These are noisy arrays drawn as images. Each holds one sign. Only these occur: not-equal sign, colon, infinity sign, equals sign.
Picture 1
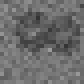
infinity sign
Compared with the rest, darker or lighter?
darker
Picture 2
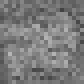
not-equal sign
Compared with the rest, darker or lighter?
lighter
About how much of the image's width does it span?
nearly all
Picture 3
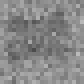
not-equal sign
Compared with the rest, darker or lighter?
darker
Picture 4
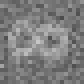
infinity sign
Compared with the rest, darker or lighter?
lighter
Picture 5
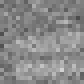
equals sign
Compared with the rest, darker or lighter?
lighter
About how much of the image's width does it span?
nearly all
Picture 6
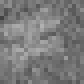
not-equal sign
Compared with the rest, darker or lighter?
lighter
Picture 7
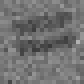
equals sign
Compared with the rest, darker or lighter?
darker
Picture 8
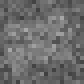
not-equal sign
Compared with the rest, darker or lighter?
lighter
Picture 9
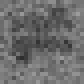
not-equal sign
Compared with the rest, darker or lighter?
darker
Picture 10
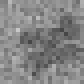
not-equal sign
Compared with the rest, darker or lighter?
darker
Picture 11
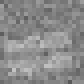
equals sign
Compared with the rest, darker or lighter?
lighter
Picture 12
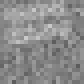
equals sign
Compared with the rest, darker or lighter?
lighter
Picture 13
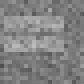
equals sign
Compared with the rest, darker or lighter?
lighter
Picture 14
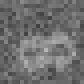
infinity sign
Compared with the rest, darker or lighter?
lighter
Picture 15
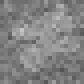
not-equal sign
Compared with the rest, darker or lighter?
lighter
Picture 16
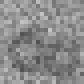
infinity sign
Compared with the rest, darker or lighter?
darker
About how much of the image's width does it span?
nearly all
